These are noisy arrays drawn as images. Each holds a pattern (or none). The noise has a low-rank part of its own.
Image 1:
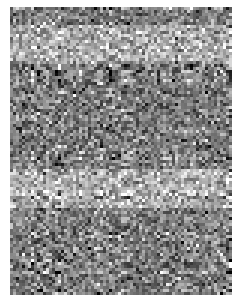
bands of rows
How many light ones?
2
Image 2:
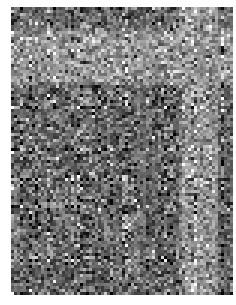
bands of rows crossing bands of columns
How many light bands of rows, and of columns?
1 and 1
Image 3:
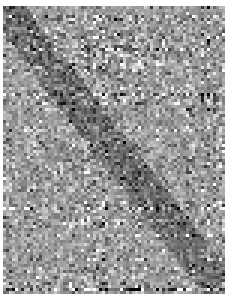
a diagonal band
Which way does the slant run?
top left to bottom right
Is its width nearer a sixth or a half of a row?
a sixth
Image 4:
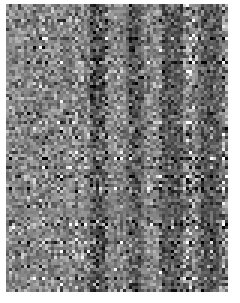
bands of columns
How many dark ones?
4
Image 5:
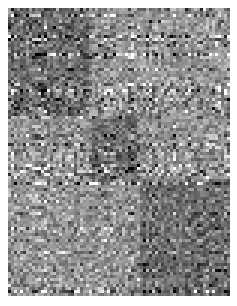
blocks along the diagonal
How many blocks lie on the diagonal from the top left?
3
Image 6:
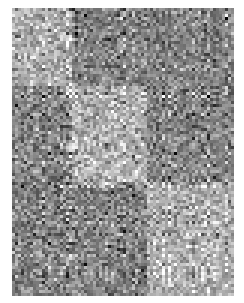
blocks along the diagonal
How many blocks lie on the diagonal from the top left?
3
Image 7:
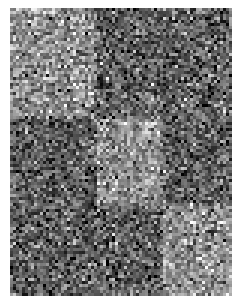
blocks along the diagonal
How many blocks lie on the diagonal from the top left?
3
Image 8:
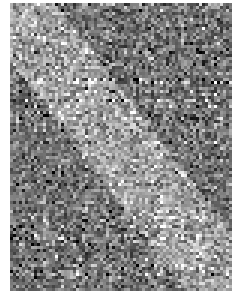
a diagonal band
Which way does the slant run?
top left to bottom right
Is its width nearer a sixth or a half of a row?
a half
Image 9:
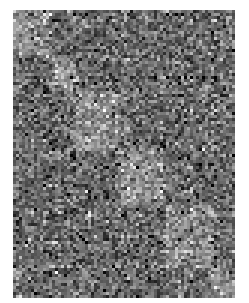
blocks along the diagonal
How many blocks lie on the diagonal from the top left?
6
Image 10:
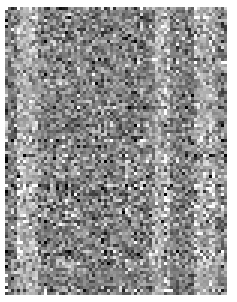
bands of columns
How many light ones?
3
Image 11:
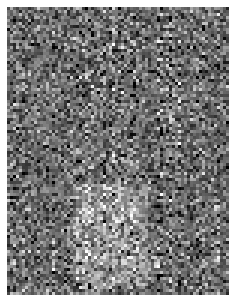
one block
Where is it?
bottom middle
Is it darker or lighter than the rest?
lighter
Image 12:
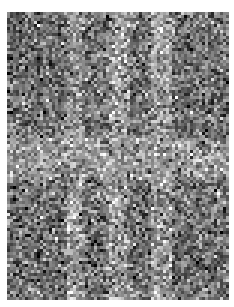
bands of rows crossing bands of columns
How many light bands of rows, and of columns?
1 and 3
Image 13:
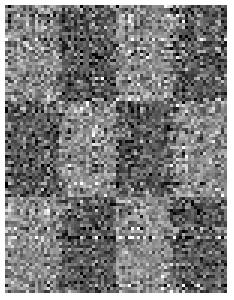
a checkerboard
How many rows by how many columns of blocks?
3 by 4
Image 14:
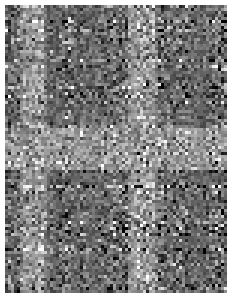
bands of rows crossing bands of columns
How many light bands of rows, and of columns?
1 and 2
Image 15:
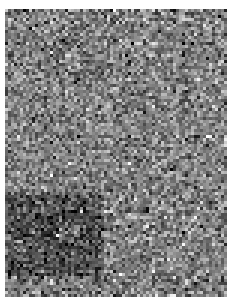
one block
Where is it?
bottom left
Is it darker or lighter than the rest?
darker
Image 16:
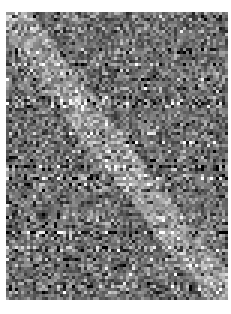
a diagonal band
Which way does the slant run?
top left to bottom right
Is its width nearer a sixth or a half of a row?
a sixth
